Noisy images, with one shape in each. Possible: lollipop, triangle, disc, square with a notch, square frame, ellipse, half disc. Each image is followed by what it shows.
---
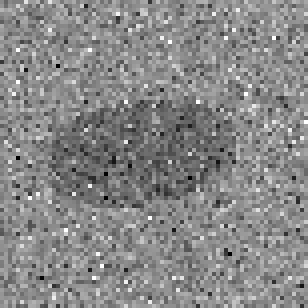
dark ellipse
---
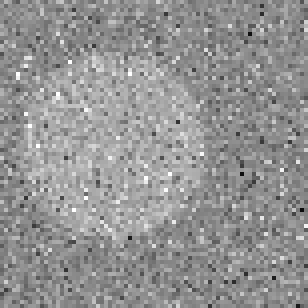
light disc
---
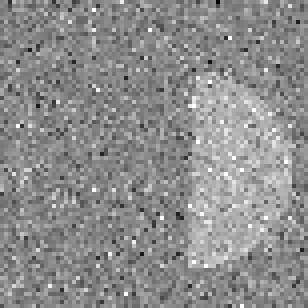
light half disc
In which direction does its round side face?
right
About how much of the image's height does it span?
two thirds
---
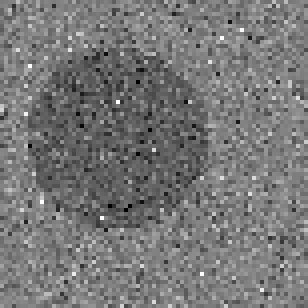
dark disc
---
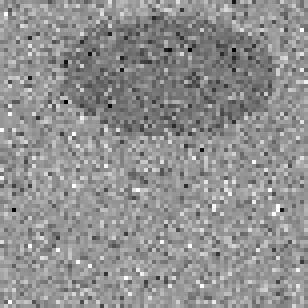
dark ellipse
